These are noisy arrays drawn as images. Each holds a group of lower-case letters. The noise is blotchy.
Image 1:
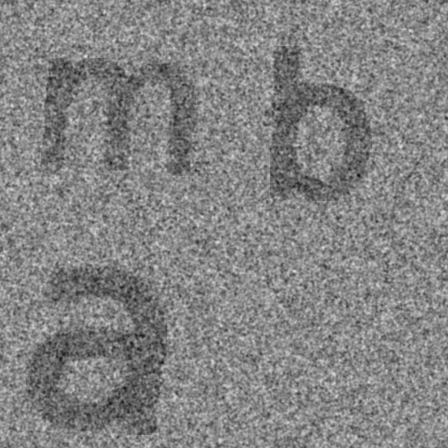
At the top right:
b
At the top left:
m
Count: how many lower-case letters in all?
3
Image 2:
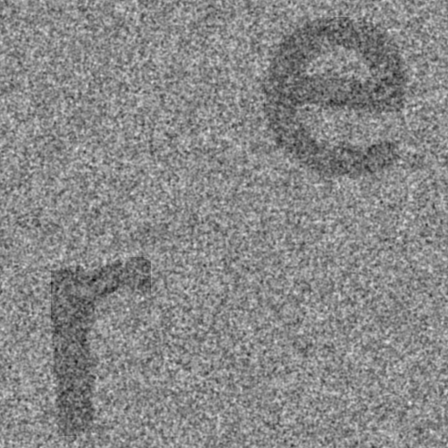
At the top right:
e
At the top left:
nothing
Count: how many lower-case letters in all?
2
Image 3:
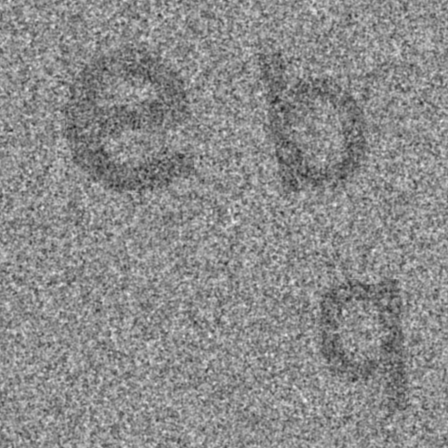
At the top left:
e
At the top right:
b
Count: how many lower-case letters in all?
3
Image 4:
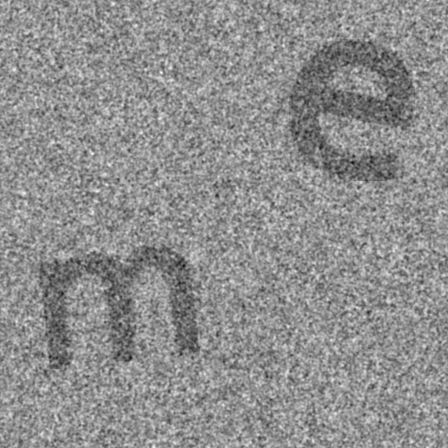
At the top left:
nothing
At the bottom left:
m
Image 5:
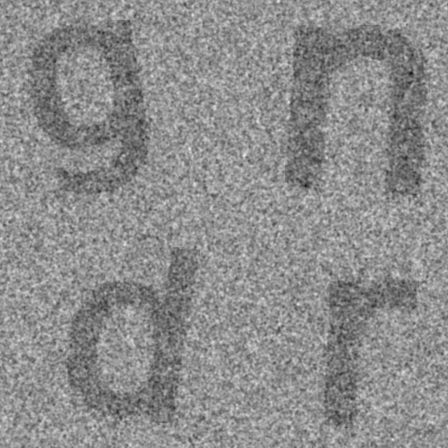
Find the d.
bottom left
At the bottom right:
r
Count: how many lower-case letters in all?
4
